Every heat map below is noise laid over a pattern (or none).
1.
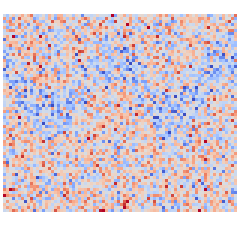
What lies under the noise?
a wavy band
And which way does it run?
left to right
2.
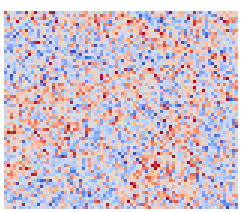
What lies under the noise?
spokes from one point
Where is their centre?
top right
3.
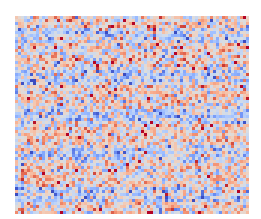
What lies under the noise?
horizontal stripes
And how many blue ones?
5
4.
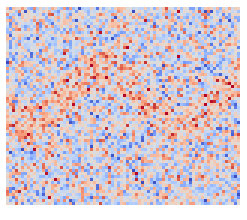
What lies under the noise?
a wavy band
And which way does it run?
left to right
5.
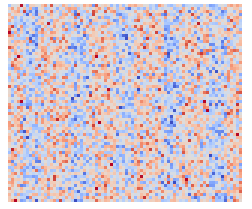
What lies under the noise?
vertical stripes
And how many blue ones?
5
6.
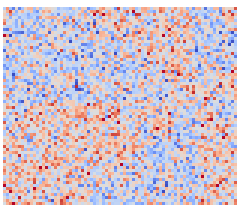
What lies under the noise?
spokes from one point
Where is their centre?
middle right
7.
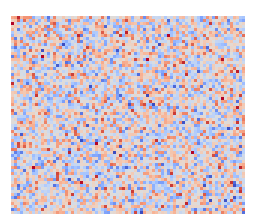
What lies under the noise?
only noise
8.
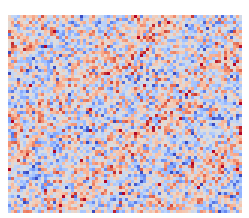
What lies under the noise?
diagonal stripes
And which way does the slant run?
bottom left to top right
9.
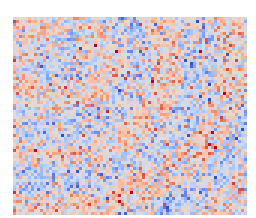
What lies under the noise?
rings round one point
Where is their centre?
top left
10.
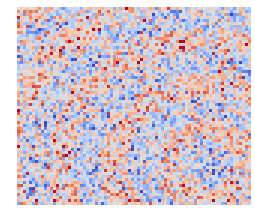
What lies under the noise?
rings round one point
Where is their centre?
bottom right
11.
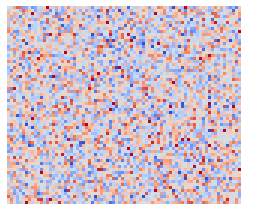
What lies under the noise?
only noise
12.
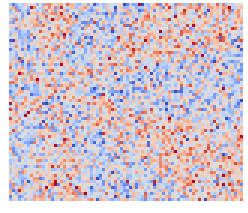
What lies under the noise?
spokes from one point
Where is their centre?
middle left
